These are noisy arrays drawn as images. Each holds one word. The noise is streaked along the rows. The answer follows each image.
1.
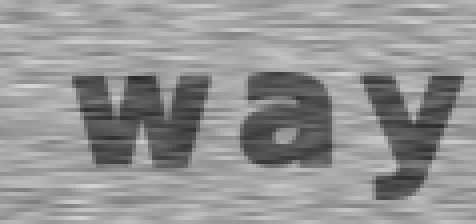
way
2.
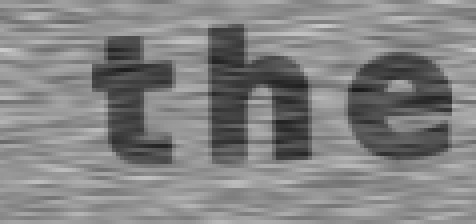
the
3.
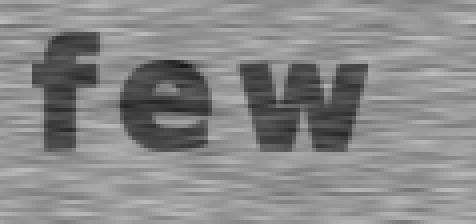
few
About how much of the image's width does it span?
two thirds
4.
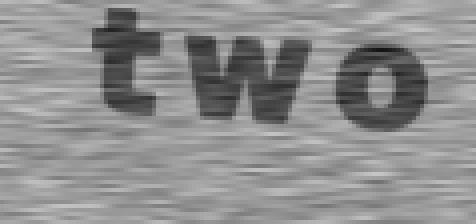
two
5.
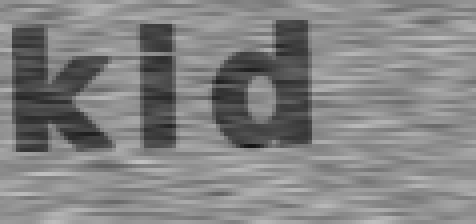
kid
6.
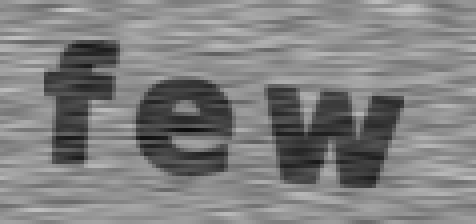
few
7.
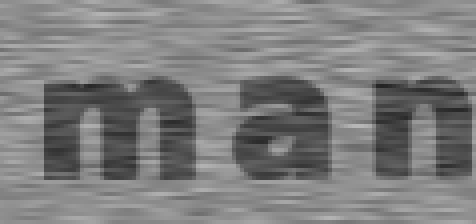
man
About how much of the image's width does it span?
nearly all
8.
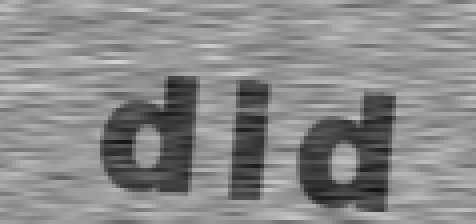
did
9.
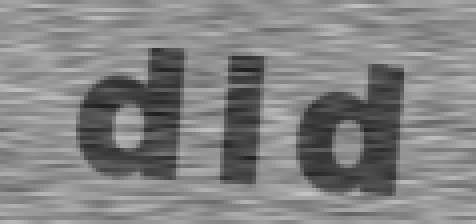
did
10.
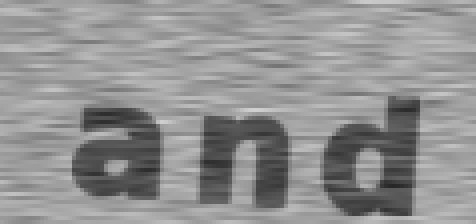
and
